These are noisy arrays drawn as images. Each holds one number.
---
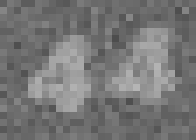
44
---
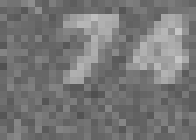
74
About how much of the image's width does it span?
two thirds
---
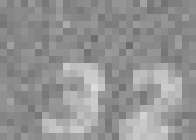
32
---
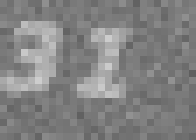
31
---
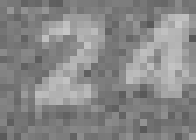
24
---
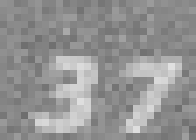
37
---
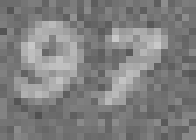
97
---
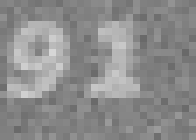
91
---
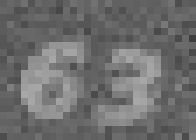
63
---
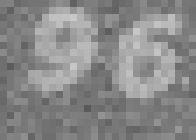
96
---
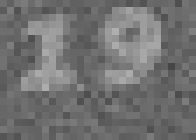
19
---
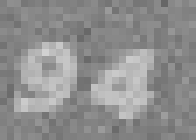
94
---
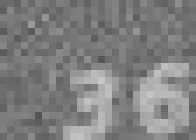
36
